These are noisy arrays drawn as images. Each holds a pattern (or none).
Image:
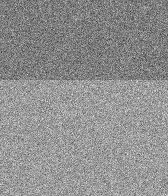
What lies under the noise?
a sharp edge
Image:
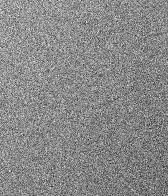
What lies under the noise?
a smooth slope
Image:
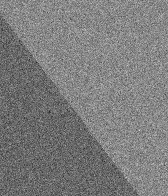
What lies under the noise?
a sharp edge
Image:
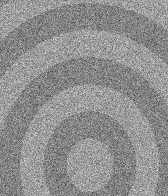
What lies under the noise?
rings round one point
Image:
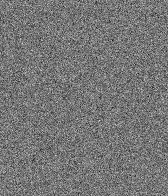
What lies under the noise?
only noise
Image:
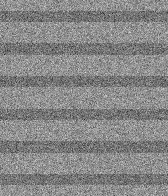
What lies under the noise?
horizontal stripes
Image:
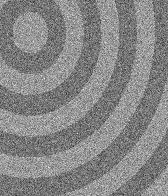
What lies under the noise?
rings round one point
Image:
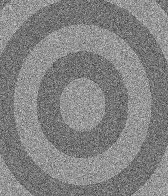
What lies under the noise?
rings round one point
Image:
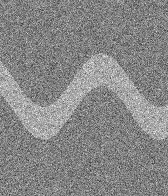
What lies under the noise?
a wavy band
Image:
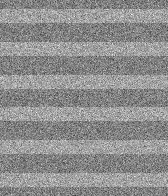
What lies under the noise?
horizontal stripes
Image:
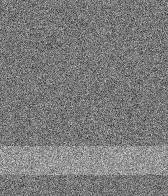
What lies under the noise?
one horizontal stripe
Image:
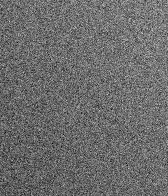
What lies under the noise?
a smooth slope
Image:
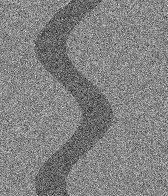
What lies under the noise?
a wavy band
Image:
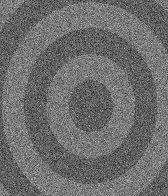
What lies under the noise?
rings round one point
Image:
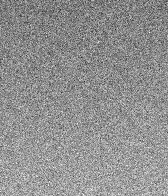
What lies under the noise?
a smooth slope
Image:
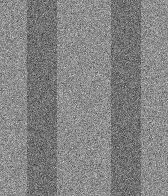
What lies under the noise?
vertical stripes
